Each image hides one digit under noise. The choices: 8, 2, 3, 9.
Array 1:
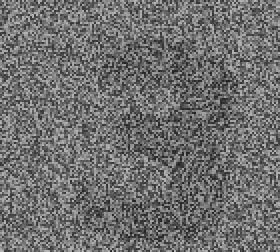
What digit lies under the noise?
3
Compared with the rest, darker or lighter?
darker
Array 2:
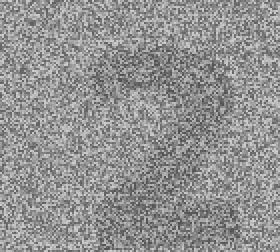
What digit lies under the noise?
2
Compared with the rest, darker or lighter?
darker
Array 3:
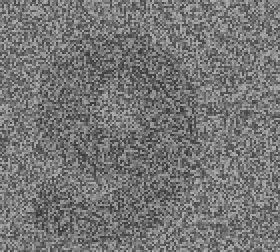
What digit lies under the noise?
9
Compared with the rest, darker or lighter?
darker
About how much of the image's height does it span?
nearly all
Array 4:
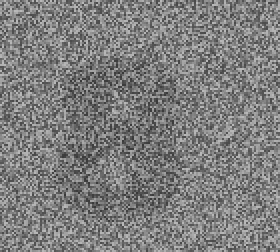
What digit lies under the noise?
8
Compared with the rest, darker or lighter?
darker
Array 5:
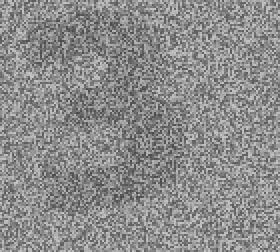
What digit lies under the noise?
3
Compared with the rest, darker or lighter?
darker
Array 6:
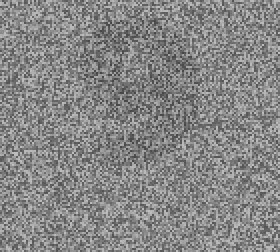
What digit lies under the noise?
9
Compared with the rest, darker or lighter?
darker
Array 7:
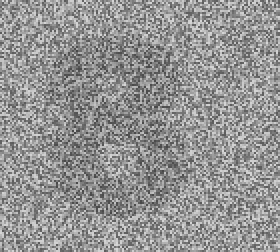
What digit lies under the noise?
8
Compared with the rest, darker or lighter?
darker
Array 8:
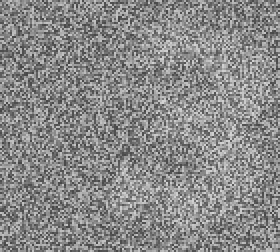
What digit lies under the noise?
3
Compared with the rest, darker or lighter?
lighter
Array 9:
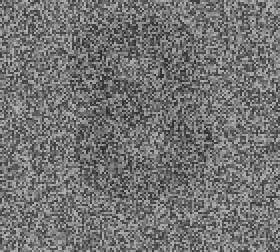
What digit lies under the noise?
8
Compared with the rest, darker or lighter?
darker
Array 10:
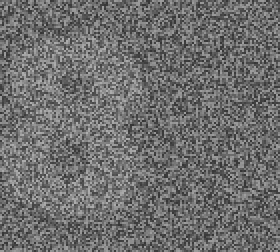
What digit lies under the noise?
8
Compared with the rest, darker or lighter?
lighter
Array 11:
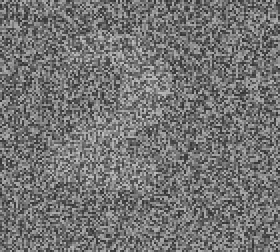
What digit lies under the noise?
2
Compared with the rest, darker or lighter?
lighter
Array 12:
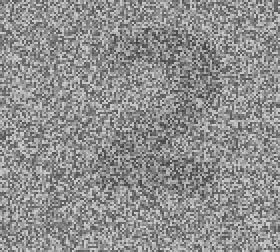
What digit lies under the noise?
2
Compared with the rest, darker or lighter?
darker
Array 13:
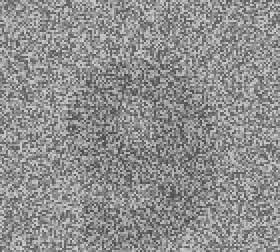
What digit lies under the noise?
9
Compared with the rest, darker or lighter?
darker
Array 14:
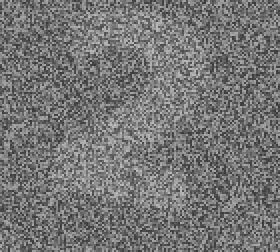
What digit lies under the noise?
2
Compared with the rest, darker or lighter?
lighter
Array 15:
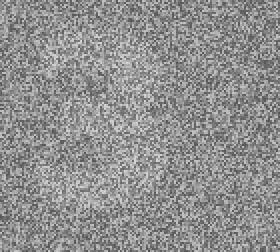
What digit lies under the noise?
3
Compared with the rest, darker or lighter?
lighter
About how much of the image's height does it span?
two thirds
